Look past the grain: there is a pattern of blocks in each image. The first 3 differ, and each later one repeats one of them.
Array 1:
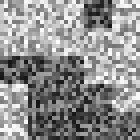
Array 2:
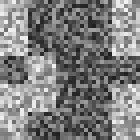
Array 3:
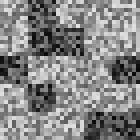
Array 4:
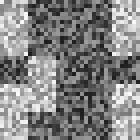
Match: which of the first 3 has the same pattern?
2
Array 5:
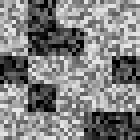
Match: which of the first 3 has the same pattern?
3
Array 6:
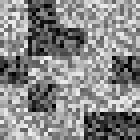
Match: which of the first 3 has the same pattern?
3
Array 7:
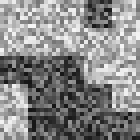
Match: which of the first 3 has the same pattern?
1
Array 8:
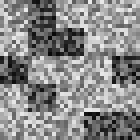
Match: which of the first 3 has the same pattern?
3
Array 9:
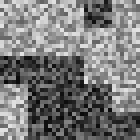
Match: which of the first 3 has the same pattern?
1
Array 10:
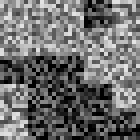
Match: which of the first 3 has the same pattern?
1
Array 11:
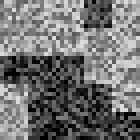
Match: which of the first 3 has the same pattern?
1
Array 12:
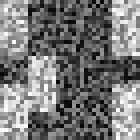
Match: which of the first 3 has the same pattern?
2
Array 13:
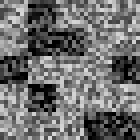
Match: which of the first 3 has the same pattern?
3
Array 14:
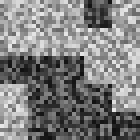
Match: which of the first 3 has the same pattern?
1
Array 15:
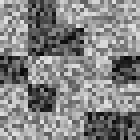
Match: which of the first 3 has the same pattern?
3
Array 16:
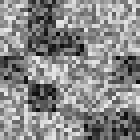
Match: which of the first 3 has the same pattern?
3
